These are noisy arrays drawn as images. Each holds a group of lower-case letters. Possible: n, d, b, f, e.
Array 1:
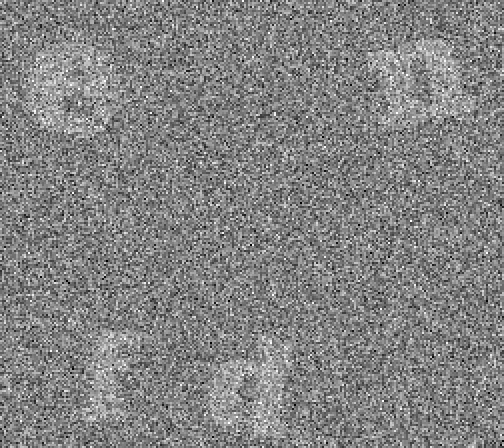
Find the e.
top left
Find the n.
top right
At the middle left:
nothing
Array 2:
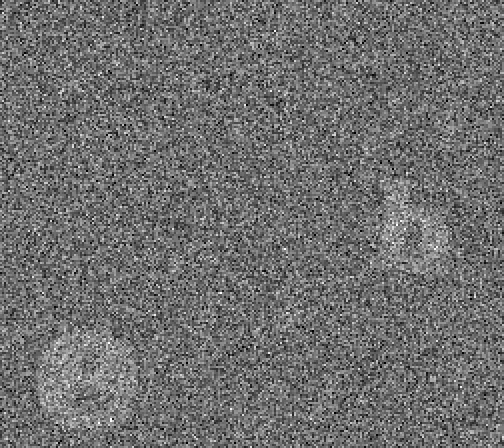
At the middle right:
b
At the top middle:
nothing
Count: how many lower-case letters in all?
2
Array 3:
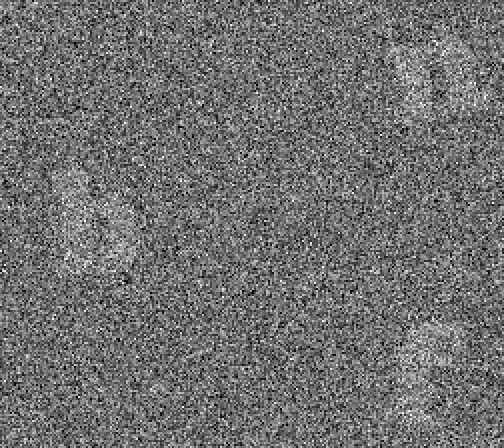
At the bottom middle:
nothing
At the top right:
n
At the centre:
nothing
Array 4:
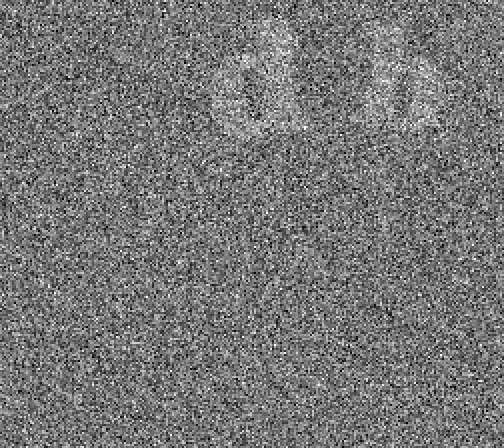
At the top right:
b
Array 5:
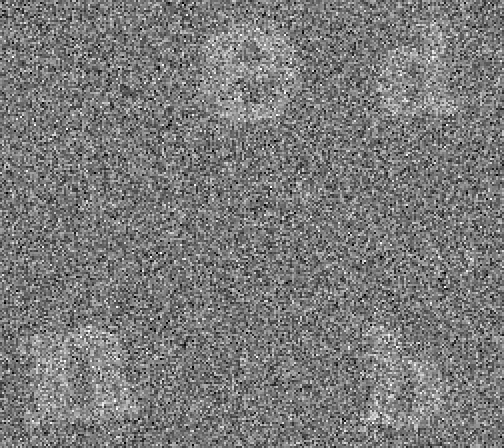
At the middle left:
nothing
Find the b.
bottom right
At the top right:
d
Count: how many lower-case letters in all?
4
